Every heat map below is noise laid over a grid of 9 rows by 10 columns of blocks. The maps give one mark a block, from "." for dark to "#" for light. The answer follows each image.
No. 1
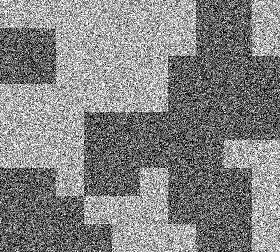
#######..#
..#####..#
..####....
######....
###.......
###.....##
..#..#...#
...###...#
....###..#
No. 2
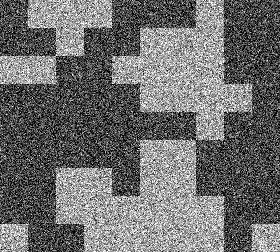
.###...#..
..#..###..
##..####..
.....####.
.......#..
.....##...
..##.##...
..######..
#..#####.#
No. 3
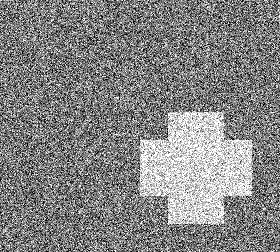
..........
..........
..........
..........
......##..
.....####.
.....####.
......##..
..........
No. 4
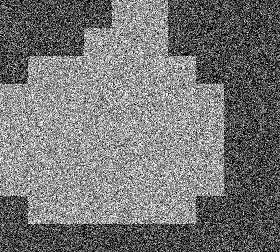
....##....
...###....
.######...
########..
########..
########..
########..
.######...
..........
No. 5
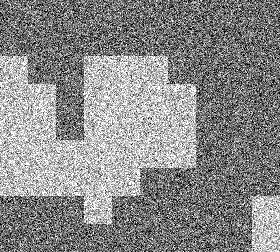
..........
..........
#..###....
##.####...
##.####...
#######...
#####.....
...#.....#
.........#
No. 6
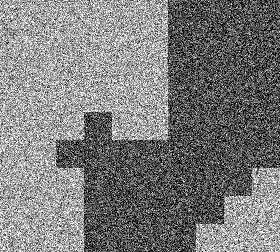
######....
######....
######....
######....
###.##....
##........
###......#
###.....##
###....###
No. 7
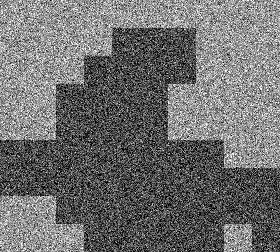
##########
####...###
###....###
##....####
##....####
........##
..........
##........
###.....#.
